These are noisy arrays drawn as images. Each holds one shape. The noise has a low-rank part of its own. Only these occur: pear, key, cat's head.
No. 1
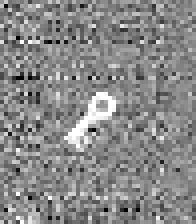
key
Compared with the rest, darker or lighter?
lighter
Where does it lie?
centre
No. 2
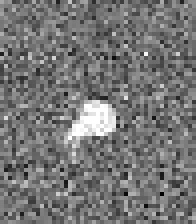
pear
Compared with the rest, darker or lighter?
lighter
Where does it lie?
centre
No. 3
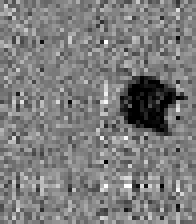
cat's head
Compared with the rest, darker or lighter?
darker
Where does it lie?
middle right
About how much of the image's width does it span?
a third
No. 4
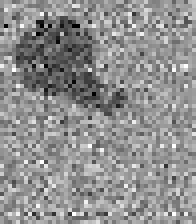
pear
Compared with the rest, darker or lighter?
darker
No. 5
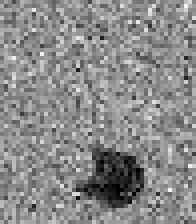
cat's head
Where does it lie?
bottom middle
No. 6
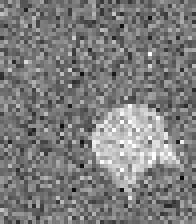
cat's head
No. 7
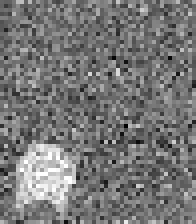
cat's head
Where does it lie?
bottom left
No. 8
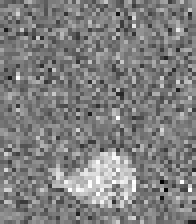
pear
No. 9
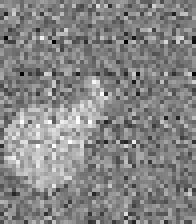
pear
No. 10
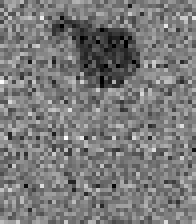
pear
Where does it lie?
top middle
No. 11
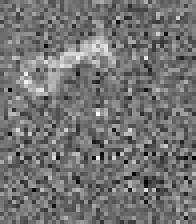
key
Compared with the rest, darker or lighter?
lighter
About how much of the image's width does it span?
half
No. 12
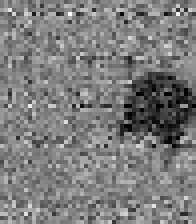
cat's head
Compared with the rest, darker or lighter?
darker
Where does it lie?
middle right
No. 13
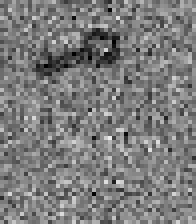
key
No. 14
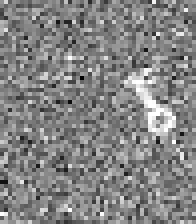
key
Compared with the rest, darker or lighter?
lighter
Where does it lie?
middle right
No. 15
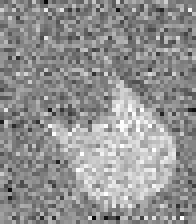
cat's head
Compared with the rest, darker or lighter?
lighter
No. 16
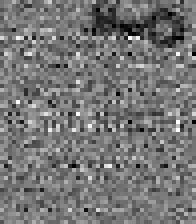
key
